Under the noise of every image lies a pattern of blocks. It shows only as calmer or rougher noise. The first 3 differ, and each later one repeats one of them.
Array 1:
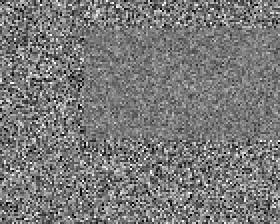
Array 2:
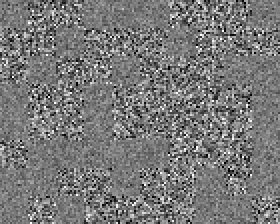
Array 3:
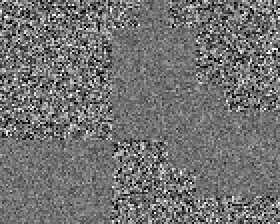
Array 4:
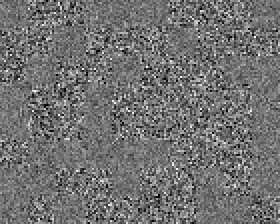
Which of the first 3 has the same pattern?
2
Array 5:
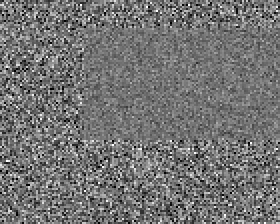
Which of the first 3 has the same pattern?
1
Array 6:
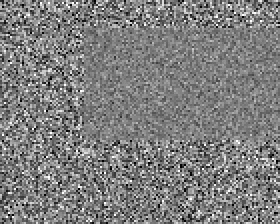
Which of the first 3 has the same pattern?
1
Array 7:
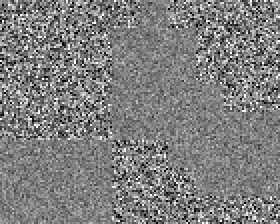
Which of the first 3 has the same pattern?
3
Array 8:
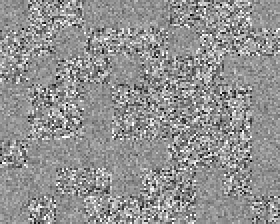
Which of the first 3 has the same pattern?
2
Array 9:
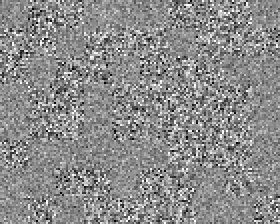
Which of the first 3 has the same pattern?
2
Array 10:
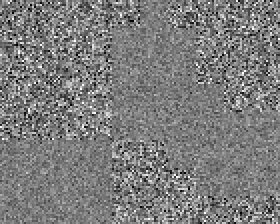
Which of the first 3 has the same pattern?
3
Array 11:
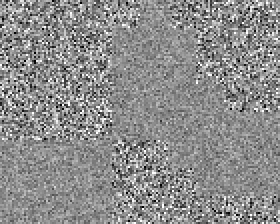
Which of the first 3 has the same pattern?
3
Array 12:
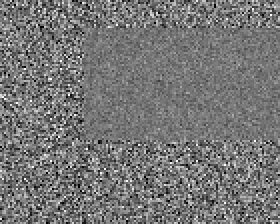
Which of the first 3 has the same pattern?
1
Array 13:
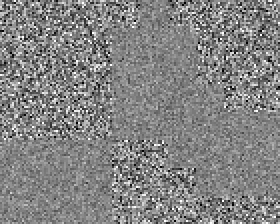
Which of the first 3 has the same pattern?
3
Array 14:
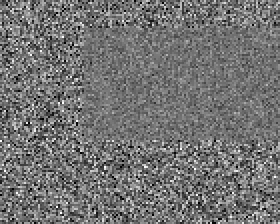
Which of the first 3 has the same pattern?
1
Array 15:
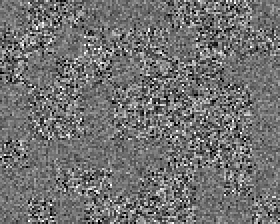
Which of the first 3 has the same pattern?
2
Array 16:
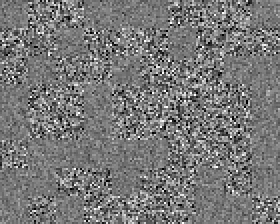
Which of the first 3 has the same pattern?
2
